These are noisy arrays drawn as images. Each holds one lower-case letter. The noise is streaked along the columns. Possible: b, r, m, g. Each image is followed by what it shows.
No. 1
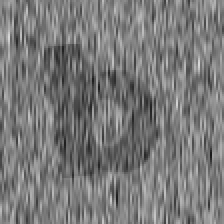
b
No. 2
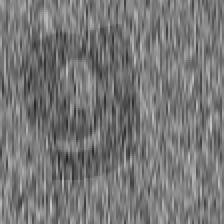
g
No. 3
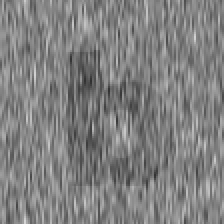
b
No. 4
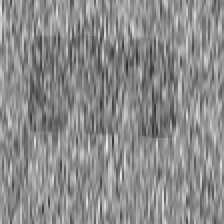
m
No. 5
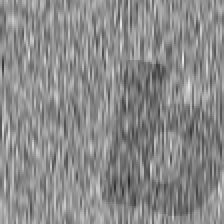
b
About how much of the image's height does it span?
two thirds
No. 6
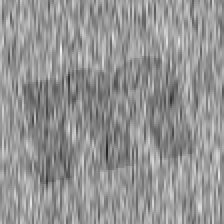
m
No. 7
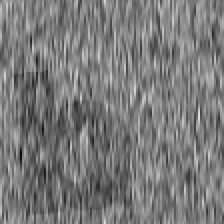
b
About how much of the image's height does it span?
two thirds
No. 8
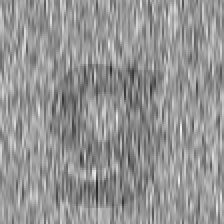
g
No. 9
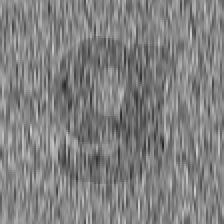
g
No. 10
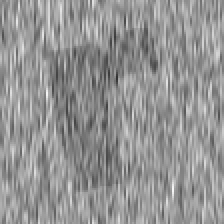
r
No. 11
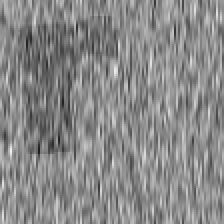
r
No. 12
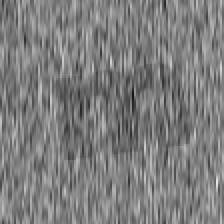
m
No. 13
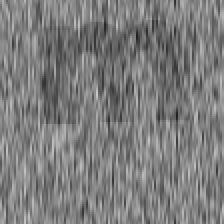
m
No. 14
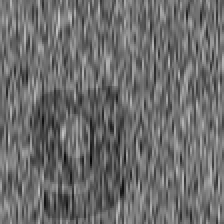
g
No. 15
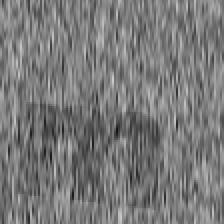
m
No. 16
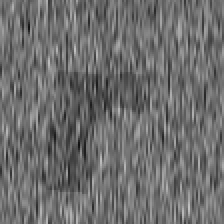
r
